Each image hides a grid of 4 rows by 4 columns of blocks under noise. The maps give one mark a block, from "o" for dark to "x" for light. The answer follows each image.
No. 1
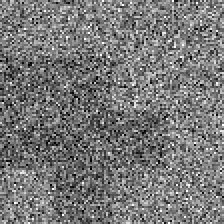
x x x x
o o x x
o o o x
x o x x
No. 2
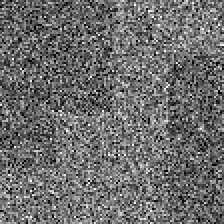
o o x x
o o x o
o x x o
x x x o
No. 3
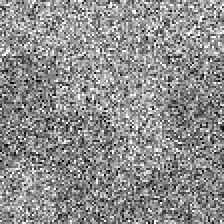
x x x x
o x x o
o o x o
x o o o
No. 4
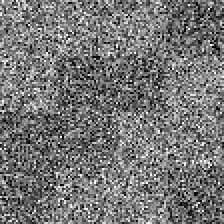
x x x o
x o o x
o o x x
o x x o
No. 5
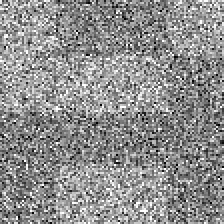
x o o x
x x x o
o o o o
o x x o
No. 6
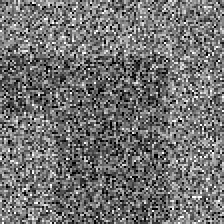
x x x x
o o o x
x o o x
x o o x
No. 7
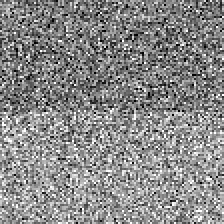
o o o o
o o o o
x x x x
x x x x
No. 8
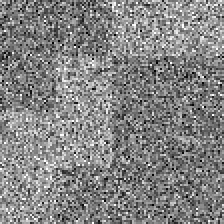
o o x x
o x o o
x x o o
x o o o
